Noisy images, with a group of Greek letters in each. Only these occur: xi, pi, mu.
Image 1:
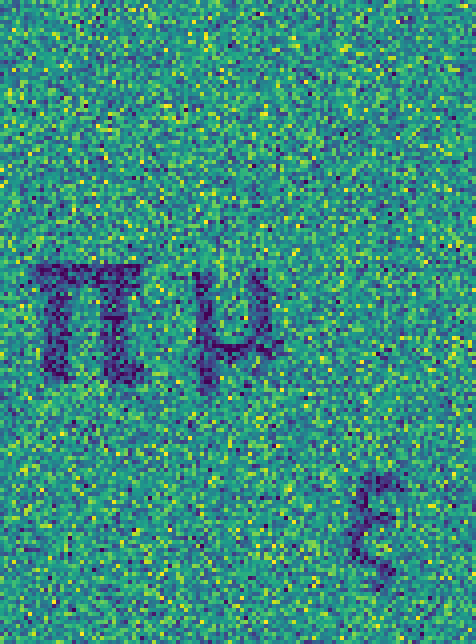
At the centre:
mu
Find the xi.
bottom right
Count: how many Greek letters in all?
3
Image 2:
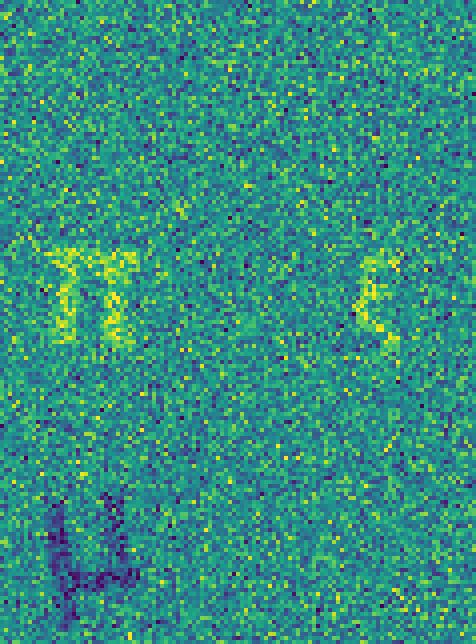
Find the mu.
bottom left
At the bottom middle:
nothing
